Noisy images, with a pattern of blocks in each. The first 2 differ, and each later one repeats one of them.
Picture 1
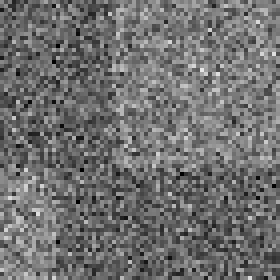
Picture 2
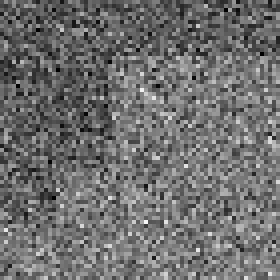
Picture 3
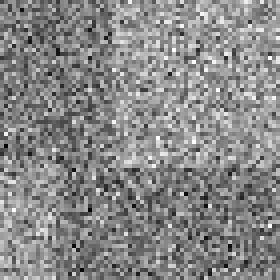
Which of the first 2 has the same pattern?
1
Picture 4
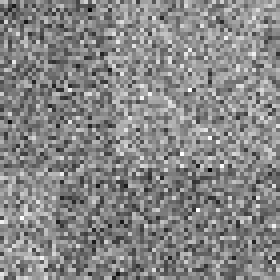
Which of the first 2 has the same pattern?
1
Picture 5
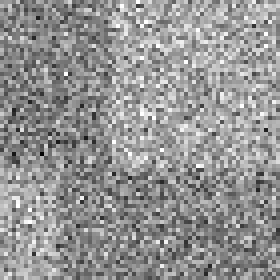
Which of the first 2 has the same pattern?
1
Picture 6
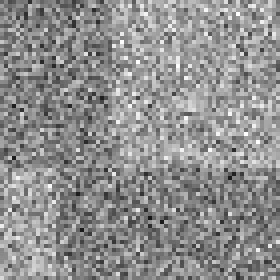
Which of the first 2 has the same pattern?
1
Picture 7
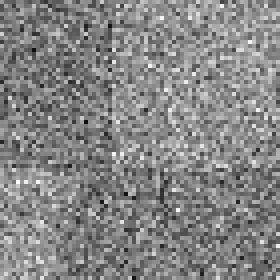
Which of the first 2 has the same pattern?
1
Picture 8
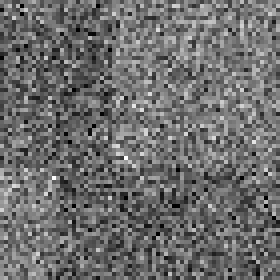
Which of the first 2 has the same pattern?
1
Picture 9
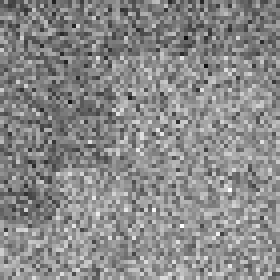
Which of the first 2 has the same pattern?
2
